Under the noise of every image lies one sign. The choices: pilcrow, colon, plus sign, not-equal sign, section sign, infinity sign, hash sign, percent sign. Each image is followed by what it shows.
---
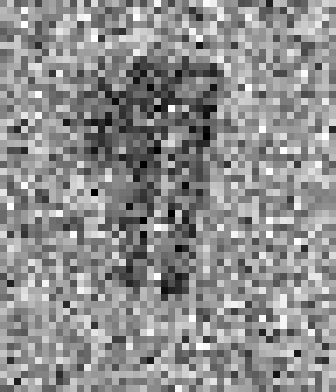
pilcrow
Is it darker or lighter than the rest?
darker
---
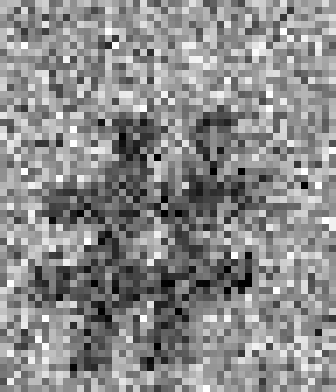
hash sign
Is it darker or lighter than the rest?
darker
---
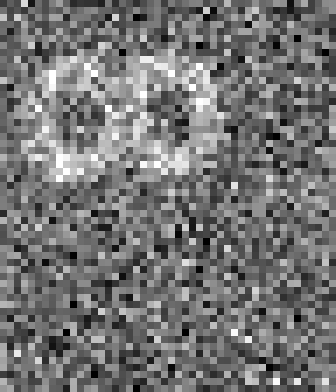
infinity sign
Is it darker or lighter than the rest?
lighter
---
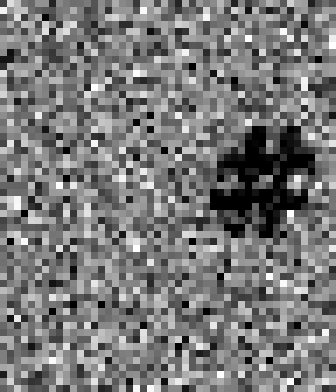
hash sign
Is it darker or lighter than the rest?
darker
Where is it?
middle right
